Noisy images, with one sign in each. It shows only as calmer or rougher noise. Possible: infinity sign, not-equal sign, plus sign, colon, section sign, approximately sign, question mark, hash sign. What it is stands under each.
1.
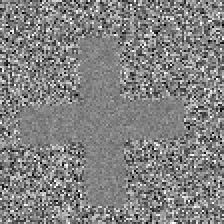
plus sign
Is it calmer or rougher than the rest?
calmer
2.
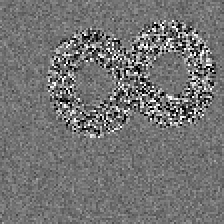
infinity sign
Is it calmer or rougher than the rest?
rougher
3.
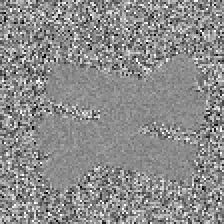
not-equal sign
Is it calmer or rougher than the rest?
calmer
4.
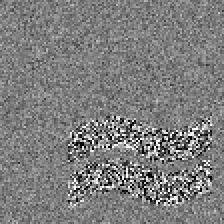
approximately sign
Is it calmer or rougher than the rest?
rougher
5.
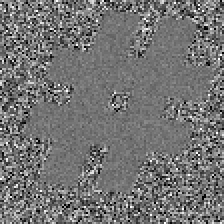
hash sign
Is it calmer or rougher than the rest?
calmer
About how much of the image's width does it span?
nearly all
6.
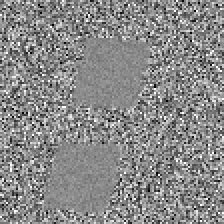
colon
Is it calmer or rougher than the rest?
calmer
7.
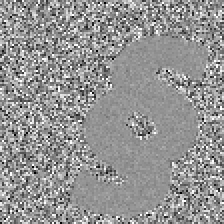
section sign
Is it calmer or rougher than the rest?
calmer
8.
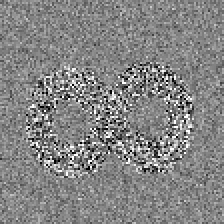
infinity sign
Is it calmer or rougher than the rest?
rougher
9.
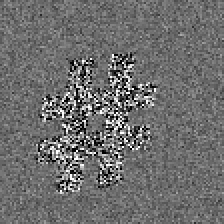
hash sign
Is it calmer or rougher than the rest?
rougher
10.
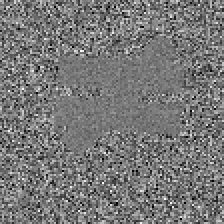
not-equal sign
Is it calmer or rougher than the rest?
calmer
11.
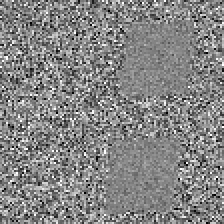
colon
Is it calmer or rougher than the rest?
calmer
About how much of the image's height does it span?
nearly all
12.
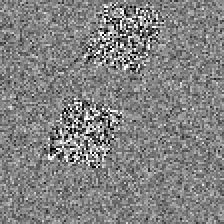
colon
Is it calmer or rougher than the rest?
rougher
